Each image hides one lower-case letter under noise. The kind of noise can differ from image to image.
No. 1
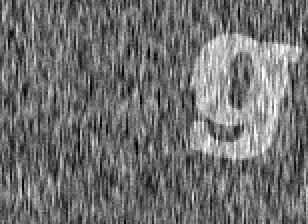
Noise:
streaked along the columns
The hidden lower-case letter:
g
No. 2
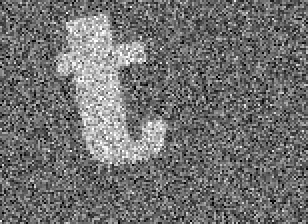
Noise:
independent entries
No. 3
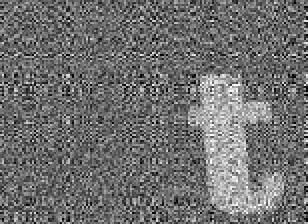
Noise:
low rank plus noise
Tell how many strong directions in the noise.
two
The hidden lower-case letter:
t
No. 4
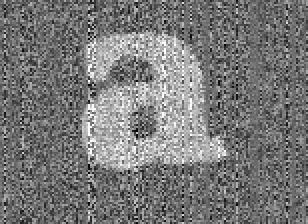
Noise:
columns of uneven size
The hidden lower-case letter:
a
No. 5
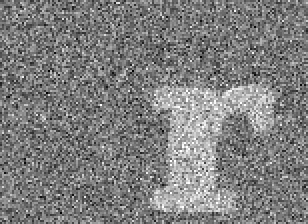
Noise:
independent entries
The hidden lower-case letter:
r
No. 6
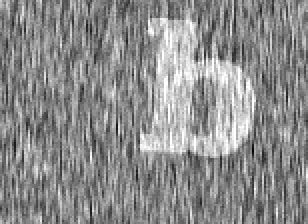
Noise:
streaked along the columns
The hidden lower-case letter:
b
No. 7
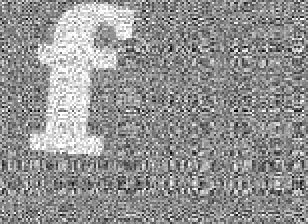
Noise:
low rank plus noise
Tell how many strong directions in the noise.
two
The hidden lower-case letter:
f
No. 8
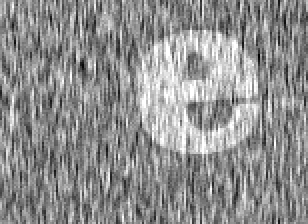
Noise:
streaked along the columns
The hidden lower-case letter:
e
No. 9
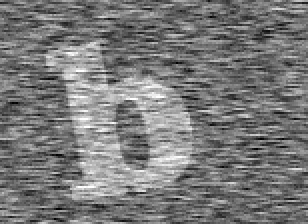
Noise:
streaked along the rows
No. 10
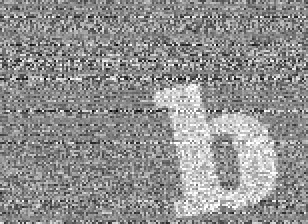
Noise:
rows of uneven size
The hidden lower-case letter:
b
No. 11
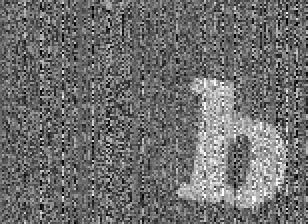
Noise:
columns of uneven size
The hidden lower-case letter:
b
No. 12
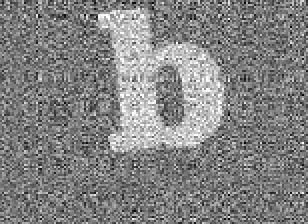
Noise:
low rank plus noise
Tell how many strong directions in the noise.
three or four
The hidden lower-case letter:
b
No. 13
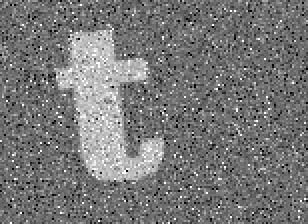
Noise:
heavy tails
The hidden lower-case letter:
t
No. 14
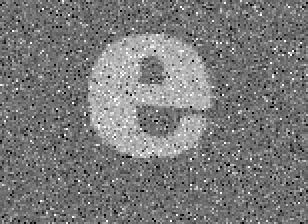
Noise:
heavy tails
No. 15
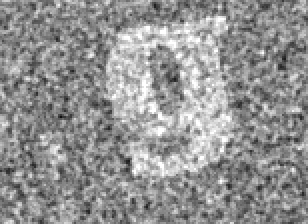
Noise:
blotchy
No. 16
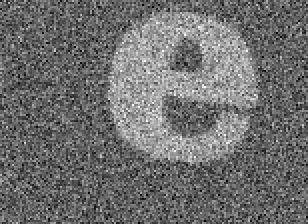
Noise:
independent entries
